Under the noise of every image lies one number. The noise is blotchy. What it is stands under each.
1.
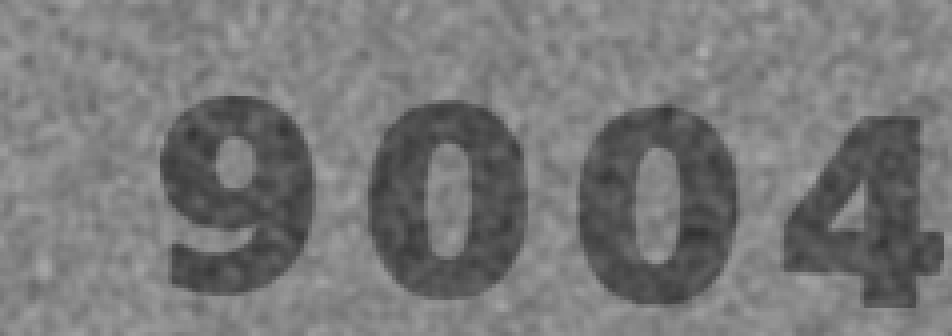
9004
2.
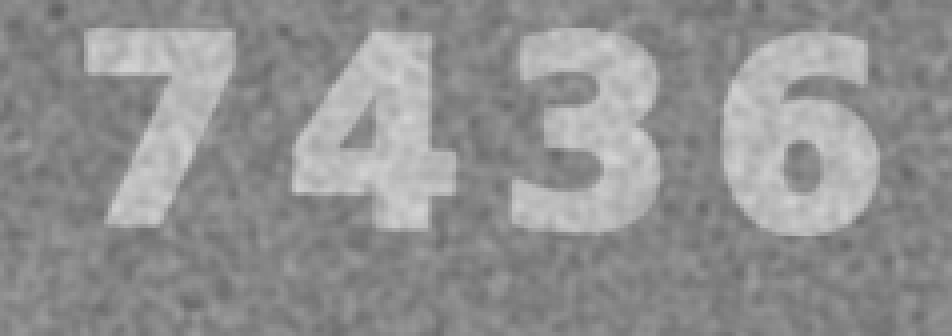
7436
